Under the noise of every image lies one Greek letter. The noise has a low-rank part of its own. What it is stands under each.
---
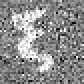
light xi
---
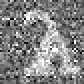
light lambda
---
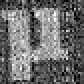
light mu
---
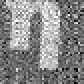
light eta
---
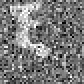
light xi
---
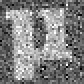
light mu
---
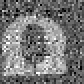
light omega
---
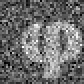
light phi
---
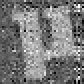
light mu
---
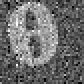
light theta
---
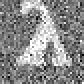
light lambda
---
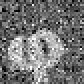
light phi
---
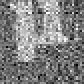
light mu
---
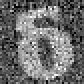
light delta
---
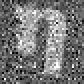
light eta
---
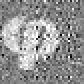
light phi
